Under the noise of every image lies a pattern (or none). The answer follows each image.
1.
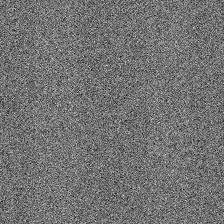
vertical stripes
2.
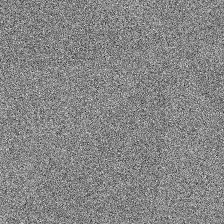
spokes from one point
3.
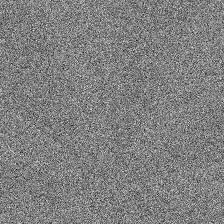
spokes from one point
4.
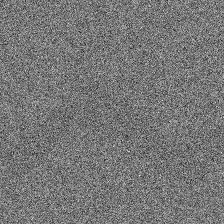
a wavy band
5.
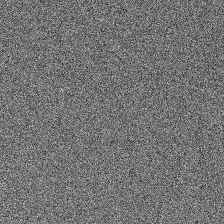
a smooth slope
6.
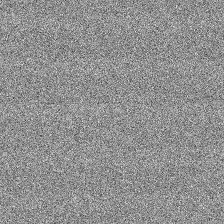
horizontal stripes
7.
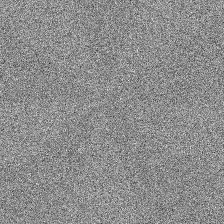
spokes from one point
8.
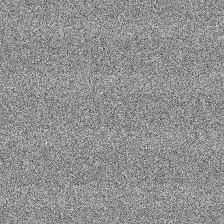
horizontal stripes
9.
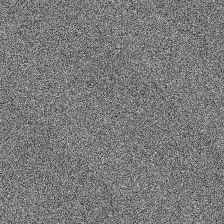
diagonal stripes
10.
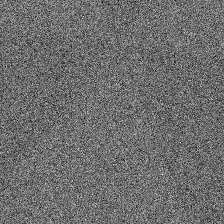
spokes from one point
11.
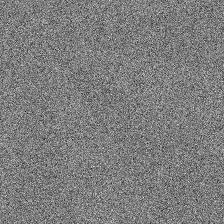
spokes from one point
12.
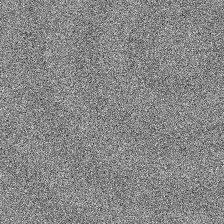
rings round one point
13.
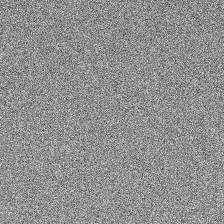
a smooth slope
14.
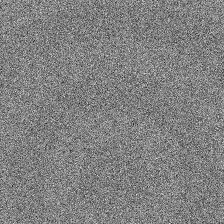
rings round one point
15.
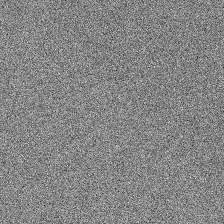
a sharp edge
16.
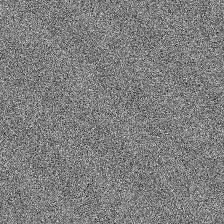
diagonal stripes
